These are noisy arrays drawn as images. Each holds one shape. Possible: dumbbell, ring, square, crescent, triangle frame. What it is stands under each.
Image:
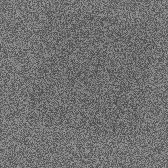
square
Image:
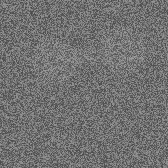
dumbbell
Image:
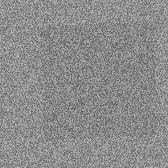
square
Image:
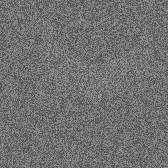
crescent
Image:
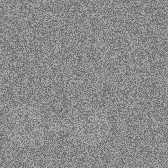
dumbbell
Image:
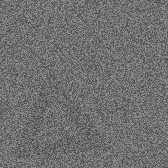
triangle frame
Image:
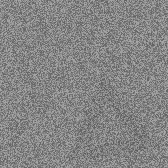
triangle frame
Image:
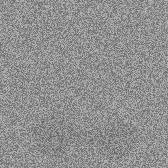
dumbbell
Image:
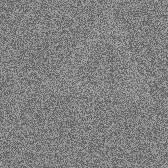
triangle frame
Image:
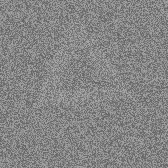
triangle frame
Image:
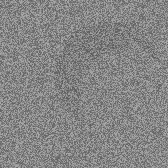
crescent
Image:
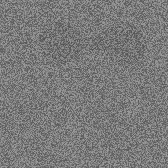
dumbbell
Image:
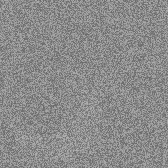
crescent
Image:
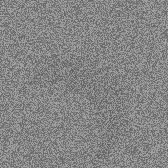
crescent
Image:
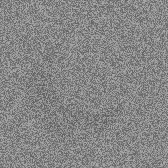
crescent
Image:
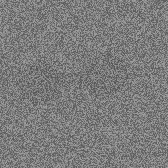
dumbbell
